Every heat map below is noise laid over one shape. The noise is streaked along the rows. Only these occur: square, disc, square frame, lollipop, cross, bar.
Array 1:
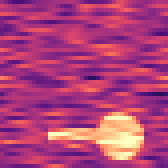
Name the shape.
lollipop
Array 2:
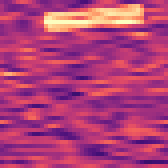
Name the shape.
bar
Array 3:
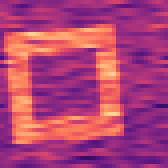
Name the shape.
square frame
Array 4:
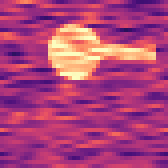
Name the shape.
lollipop
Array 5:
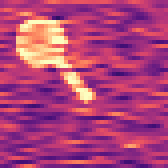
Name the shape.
lollipop
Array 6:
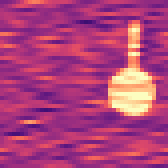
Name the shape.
lollipop
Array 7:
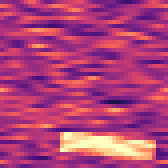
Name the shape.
bar
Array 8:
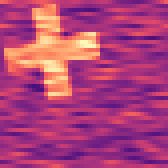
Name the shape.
cross
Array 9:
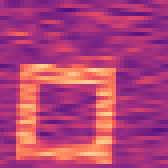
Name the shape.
square frame
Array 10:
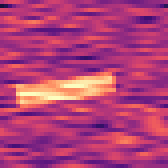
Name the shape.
bar
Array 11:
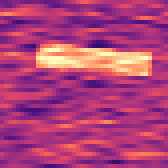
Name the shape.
bar
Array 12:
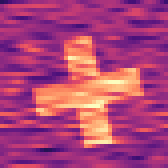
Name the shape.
cross
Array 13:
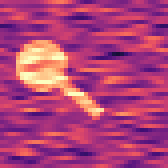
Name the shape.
lollipop
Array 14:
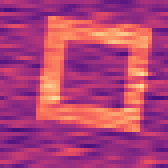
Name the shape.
square frame
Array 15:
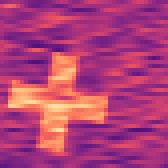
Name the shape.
cross
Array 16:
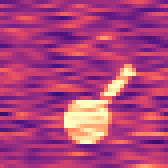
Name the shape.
lollipop
